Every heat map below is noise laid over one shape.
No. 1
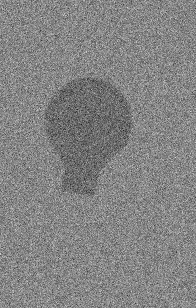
dark light bulb
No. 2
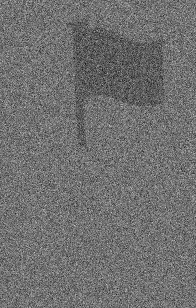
dark flag
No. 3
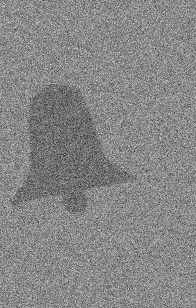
dark bell
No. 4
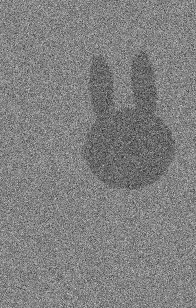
dark rabbit's head
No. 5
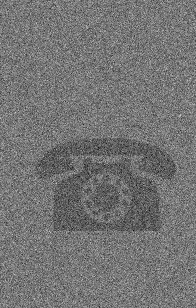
dark telephone
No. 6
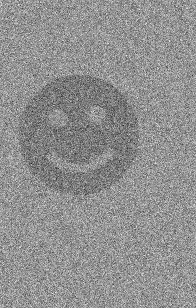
dark smiling face
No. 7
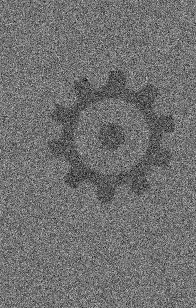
dark gear
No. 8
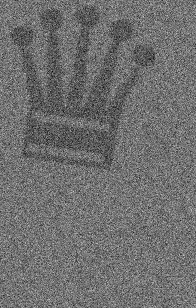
dark chess queen
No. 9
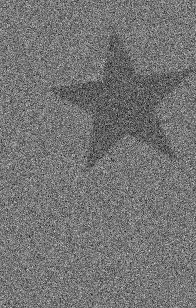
dark star
